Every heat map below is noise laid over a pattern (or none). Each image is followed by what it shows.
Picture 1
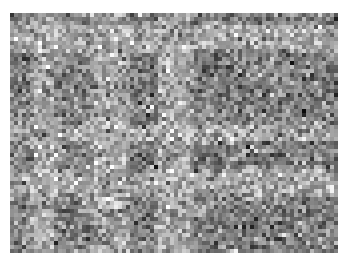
bands of rows crossing bands of columns
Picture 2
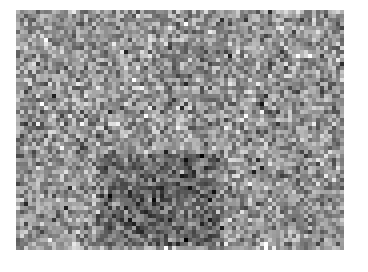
one block
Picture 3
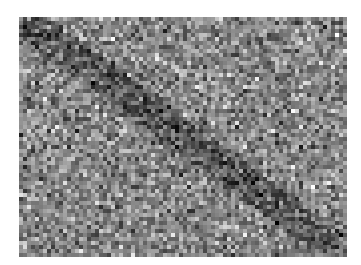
a diagonal band
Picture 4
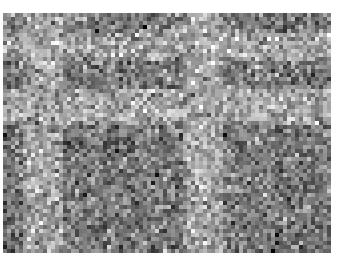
bands of rows crossing bands of columns
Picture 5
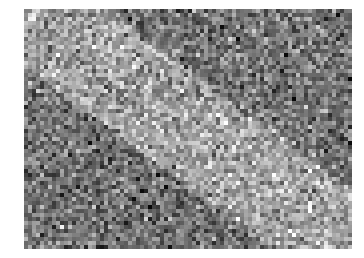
a diagonal band
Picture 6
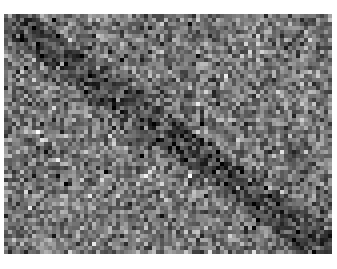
a diagonal band
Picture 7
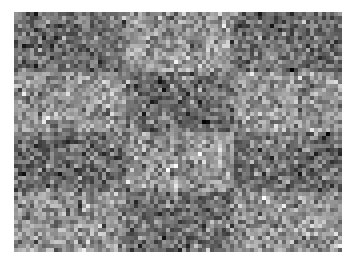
a checkerboard
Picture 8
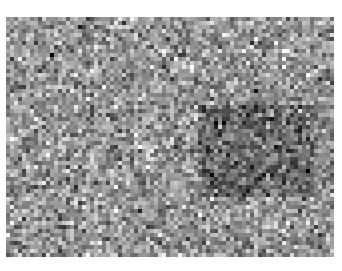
one block
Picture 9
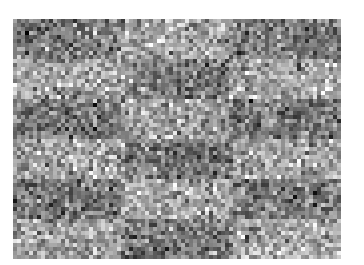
a checkerboard
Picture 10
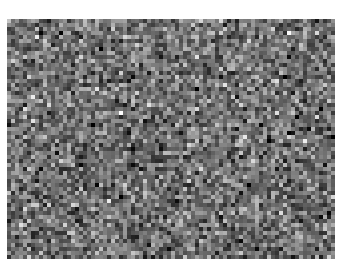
only noise
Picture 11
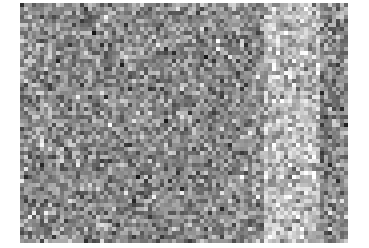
one band of columns
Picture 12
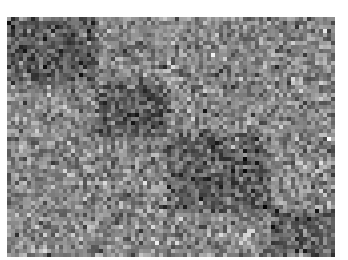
blocks along the diagonal
